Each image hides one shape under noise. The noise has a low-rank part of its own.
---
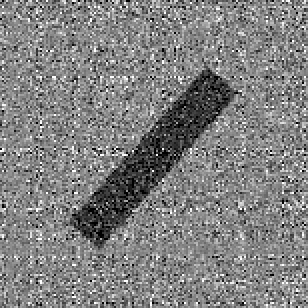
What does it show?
dark bar
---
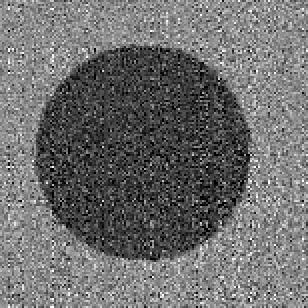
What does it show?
dark disc
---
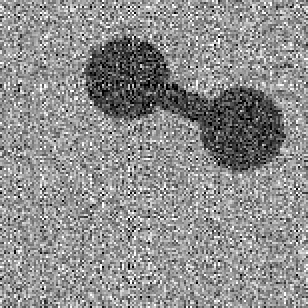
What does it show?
dark dumbbell
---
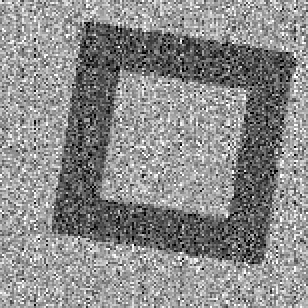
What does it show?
dark square frame
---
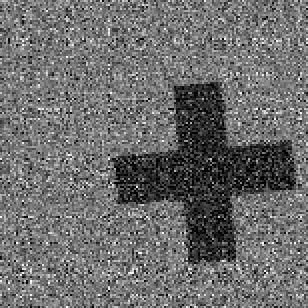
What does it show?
dark cross
